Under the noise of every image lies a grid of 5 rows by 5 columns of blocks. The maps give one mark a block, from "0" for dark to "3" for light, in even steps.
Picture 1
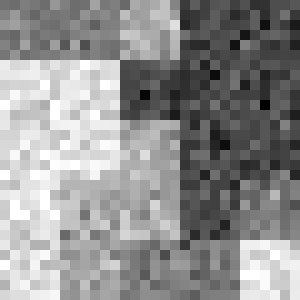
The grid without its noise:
1 1 2 0 0
3 3 0 0 0
3 3 2 0 0
3 2 2 0 1
3 2 1 1 3
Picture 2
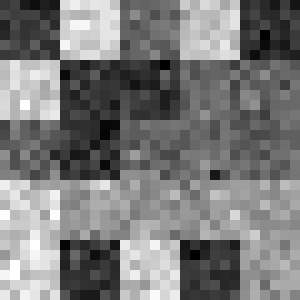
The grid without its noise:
0 3 1 3 0
3 0 0 1 1
1 0 1 1 1
3 2 2 2 2
3 0 3 0 2
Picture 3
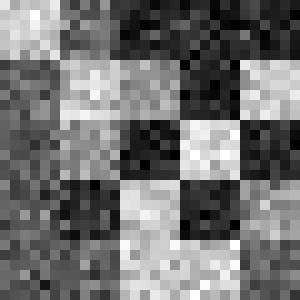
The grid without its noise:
3 1 0 0 0
1 3 2 0 3
1 2 0 3 0
1 0 3 0 2
1 1 3 3 1
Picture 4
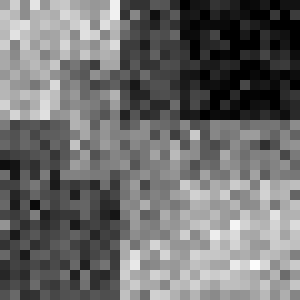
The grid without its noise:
3 3 1 0 0
3 2 1 0 0
1 2 2 2 2
1 1 2 3 3
1 1 3 3 3
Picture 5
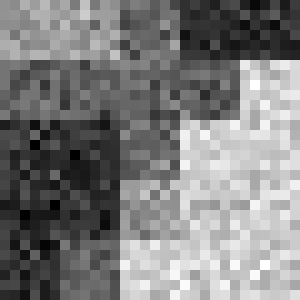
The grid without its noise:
2 2 1 0 0
1 1 1 1 3
0 0 1 3 3
0 0 2 3 3
0 1 3 3 3
